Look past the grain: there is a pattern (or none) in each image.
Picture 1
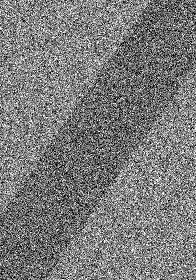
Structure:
a diagonal band
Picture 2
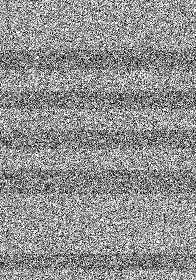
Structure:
bands of rows
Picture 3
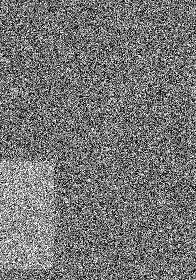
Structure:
one block
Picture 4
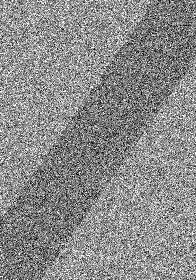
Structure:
a diagonal band
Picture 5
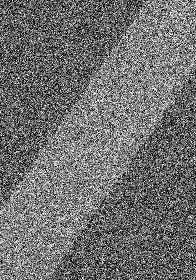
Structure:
a diagonal band
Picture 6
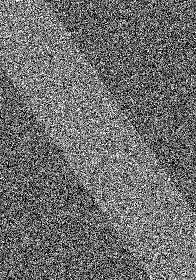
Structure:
a diagonal band
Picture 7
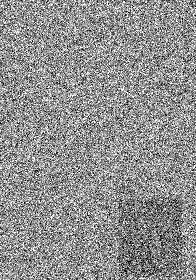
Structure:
one block
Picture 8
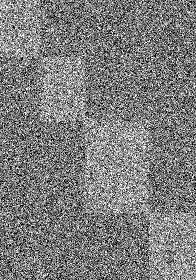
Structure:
blocks along the diagonal
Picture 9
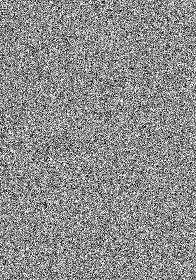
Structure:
only noise
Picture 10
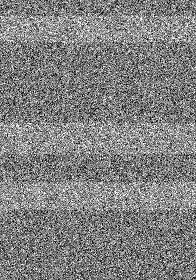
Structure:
bands of rows
